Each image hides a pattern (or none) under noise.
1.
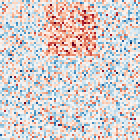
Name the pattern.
one block
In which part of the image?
top middle
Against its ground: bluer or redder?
redder
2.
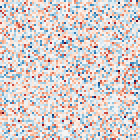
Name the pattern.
only noise
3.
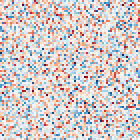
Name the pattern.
only noise
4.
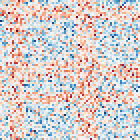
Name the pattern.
bands of rows crossing bands of columns
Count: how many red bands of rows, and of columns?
3 and 2
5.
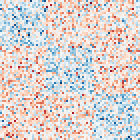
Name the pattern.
blocks along the diagonal
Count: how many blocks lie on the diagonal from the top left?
3
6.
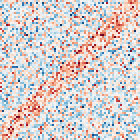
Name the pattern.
a diagonal band
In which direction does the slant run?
bottom left to top right
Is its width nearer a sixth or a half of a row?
a sixth
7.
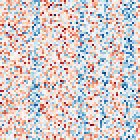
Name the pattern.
bands of columns
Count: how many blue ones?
4
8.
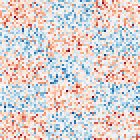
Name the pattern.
a checkerboard
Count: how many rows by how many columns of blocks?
5 by 3
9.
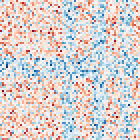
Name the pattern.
bands of rows crossing bands of columns
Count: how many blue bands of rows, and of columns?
1 and 3
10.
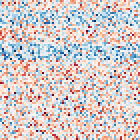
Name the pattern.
bands of rows
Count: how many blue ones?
2
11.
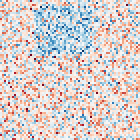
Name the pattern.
one block
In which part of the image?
top middle
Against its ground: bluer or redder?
bluer
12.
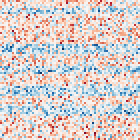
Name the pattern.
bands of rows
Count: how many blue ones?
5
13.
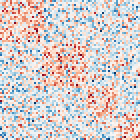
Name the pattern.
blocks along the diagonal
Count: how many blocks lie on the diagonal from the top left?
4
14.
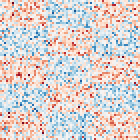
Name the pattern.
a checkerboard
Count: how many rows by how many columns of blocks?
5 by 3
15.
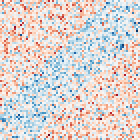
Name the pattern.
a diagonal band
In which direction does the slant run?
bottom left to top right
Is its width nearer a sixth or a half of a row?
a half
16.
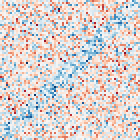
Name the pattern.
a diagonal band
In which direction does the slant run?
bottom left to top right
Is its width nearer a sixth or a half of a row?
a sixth
